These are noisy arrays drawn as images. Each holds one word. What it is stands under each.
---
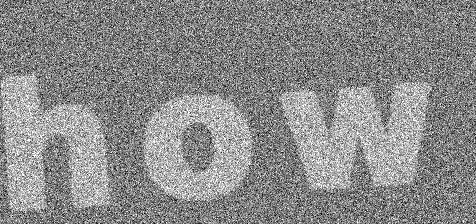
how
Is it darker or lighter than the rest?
lighter
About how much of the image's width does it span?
nearly all
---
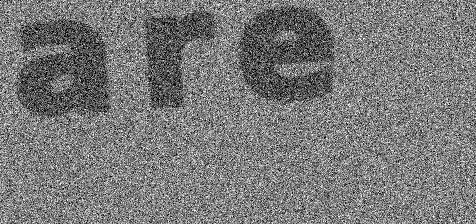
are
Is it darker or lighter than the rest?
darker
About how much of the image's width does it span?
two thirds
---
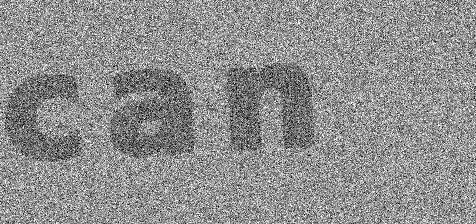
can
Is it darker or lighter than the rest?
darker
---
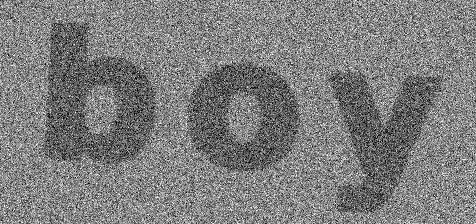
boy
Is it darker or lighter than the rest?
darker
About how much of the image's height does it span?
nearly all
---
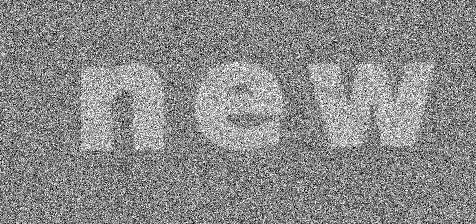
new
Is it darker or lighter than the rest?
lighter
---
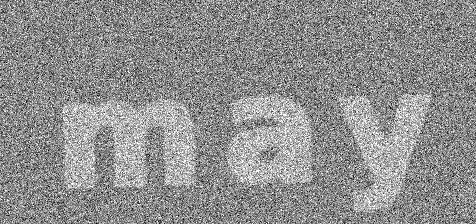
may
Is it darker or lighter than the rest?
lighter
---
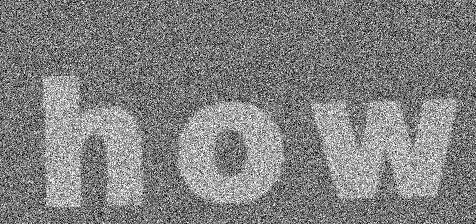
how
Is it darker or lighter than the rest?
lighter
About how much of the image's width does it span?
nearly all
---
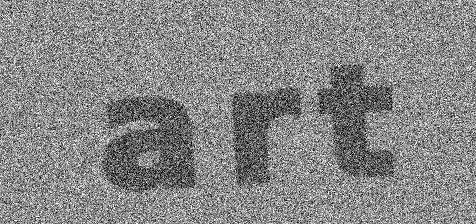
art
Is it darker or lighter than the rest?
darker
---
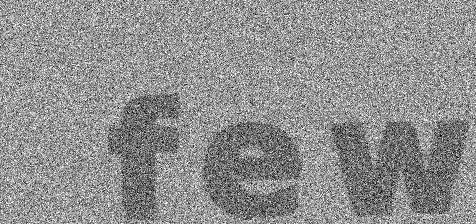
few
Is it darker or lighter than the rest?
darker
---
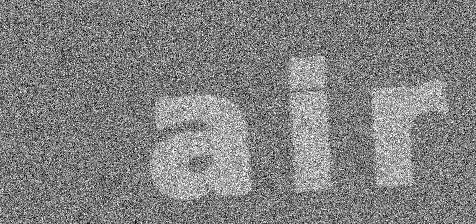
air
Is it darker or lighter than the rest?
lighter
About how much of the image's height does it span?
two thirds
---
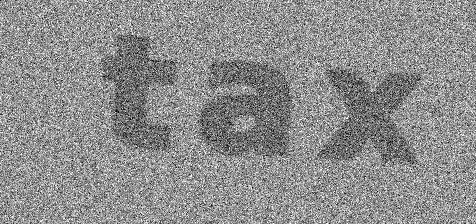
tax
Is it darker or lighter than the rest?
darker
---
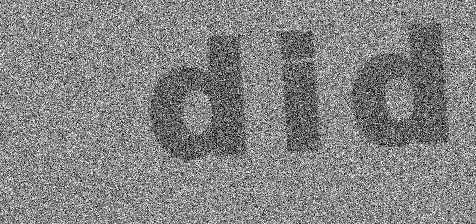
did
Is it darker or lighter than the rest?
darker
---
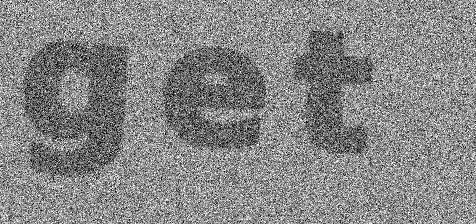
get
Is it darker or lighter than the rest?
darker
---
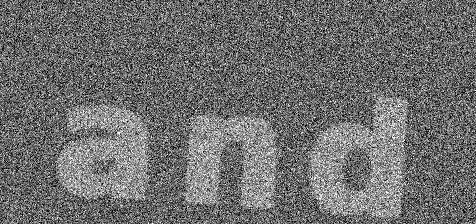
and
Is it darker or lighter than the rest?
lighter
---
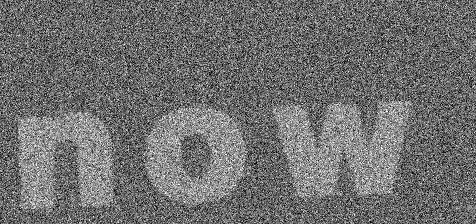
now
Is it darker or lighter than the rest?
lighter
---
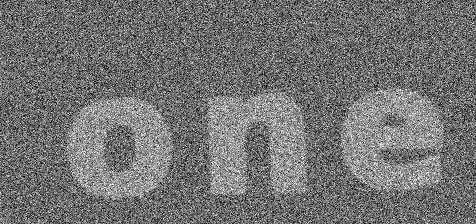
one
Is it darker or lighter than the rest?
lighter
